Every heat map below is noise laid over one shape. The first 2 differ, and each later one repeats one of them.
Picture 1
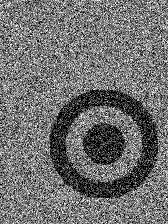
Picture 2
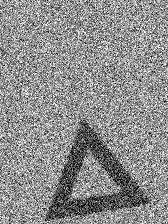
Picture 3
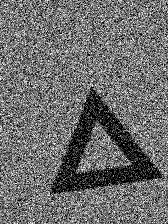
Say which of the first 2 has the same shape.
2
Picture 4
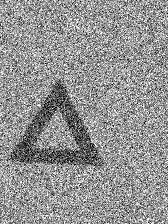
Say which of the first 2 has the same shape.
2
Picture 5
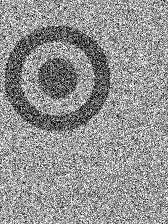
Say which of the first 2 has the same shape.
1
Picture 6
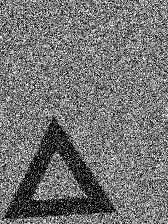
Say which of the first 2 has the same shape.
2
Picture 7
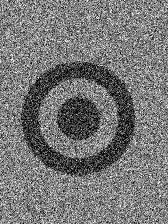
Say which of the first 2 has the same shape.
1
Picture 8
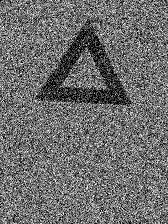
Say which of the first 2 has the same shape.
2
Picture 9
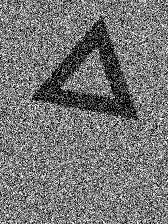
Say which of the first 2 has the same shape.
2
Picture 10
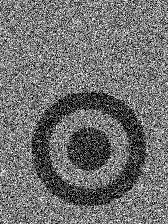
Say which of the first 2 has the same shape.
1
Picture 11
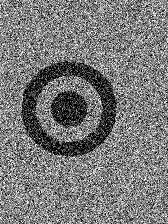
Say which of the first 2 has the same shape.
1
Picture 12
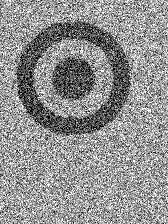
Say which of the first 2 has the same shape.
1
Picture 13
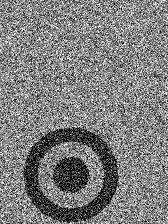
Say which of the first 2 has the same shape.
1
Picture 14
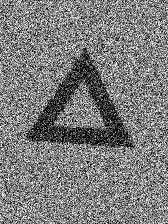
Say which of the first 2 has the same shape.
2
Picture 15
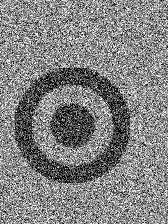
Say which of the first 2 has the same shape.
1
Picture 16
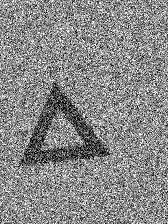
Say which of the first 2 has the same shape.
2
